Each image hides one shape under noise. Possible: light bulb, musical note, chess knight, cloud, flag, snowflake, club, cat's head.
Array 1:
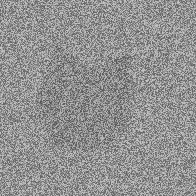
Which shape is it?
cat's head
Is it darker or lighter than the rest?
darker
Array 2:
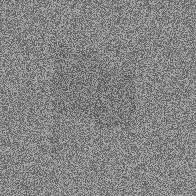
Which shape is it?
flag
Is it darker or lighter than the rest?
darker
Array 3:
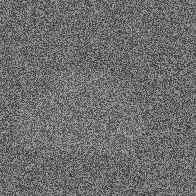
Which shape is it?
cloud
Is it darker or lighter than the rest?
lighter
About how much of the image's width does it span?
two thirds
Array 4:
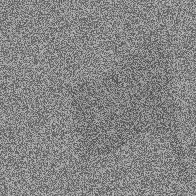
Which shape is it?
flag
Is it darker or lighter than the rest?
darker
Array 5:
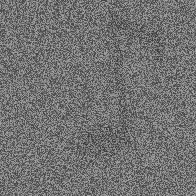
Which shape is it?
musical note
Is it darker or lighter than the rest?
darker
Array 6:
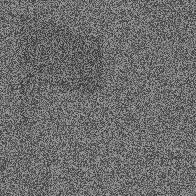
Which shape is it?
flag
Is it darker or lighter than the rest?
darker
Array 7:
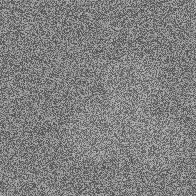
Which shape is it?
club
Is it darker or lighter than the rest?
lighter
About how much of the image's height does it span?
two thirds
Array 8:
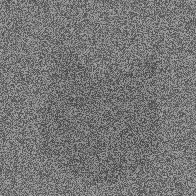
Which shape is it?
cat's head
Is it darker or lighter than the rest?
darker
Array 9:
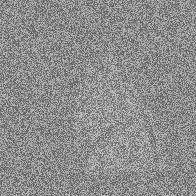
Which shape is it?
chess knight
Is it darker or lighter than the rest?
lighter
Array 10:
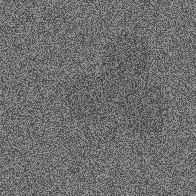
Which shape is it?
club
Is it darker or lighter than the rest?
darker
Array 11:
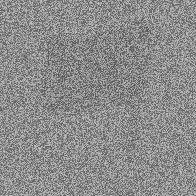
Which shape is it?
flag
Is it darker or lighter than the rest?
darker
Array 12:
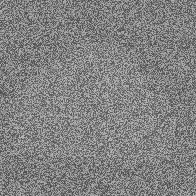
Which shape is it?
cloud
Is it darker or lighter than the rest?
lighter
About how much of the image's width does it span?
nearly all
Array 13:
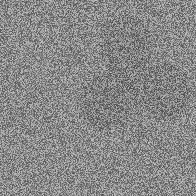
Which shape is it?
club
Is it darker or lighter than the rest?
darker
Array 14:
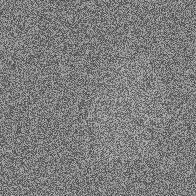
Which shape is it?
chess knight
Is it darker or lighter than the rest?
lighter
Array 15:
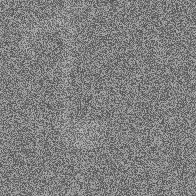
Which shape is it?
musical note
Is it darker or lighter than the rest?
lighter
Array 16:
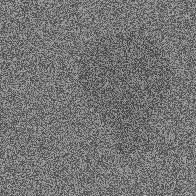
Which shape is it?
light bulb
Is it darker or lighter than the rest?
darker
